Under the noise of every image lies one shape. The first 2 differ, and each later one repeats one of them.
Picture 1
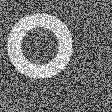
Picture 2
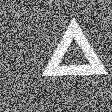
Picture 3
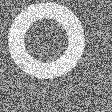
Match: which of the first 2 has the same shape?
1
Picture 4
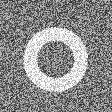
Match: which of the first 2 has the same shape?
1
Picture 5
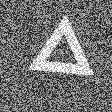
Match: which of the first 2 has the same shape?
2
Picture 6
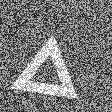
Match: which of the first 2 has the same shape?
2
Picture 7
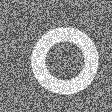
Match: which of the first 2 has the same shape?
1
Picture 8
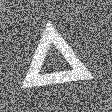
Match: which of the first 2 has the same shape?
2
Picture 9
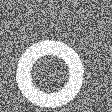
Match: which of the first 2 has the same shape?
1
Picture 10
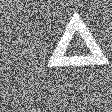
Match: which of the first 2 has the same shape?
2
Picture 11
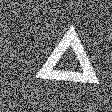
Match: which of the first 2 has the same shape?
2
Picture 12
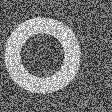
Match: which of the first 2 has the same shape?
1
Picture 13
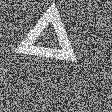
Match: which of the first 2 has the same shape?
2
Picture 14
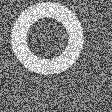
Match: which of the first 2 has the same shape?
1
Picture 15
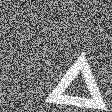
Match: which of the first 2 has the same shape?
2
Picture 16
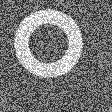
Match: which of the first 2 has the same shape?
1
